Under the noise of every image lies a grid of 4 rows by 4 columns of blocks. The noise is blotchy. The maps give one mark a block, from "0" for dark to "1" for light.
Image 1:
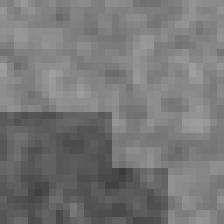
1111
1111
0011
0001
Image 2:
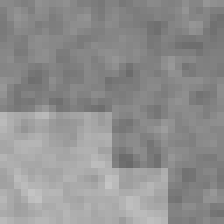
0000
0000
1100
1110
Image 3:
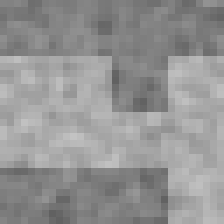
0000
1101
1111
0001
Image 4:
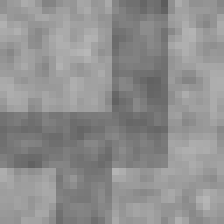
1101
1101
0001
1011
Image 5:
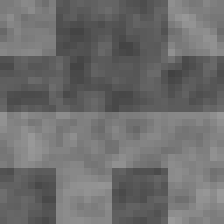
1001
0000
1111
0101
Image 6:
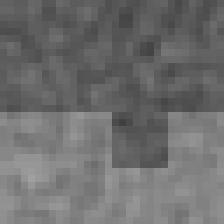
0000
0000
1101
1111
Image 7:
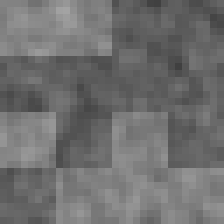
1100
0000
1010
0111
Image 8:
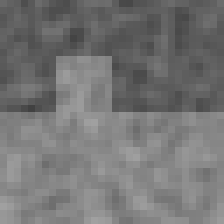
0000
0100
1111
1111
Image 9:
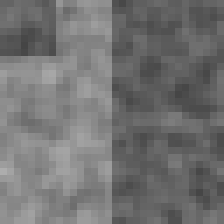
0100
1100
1100
1100
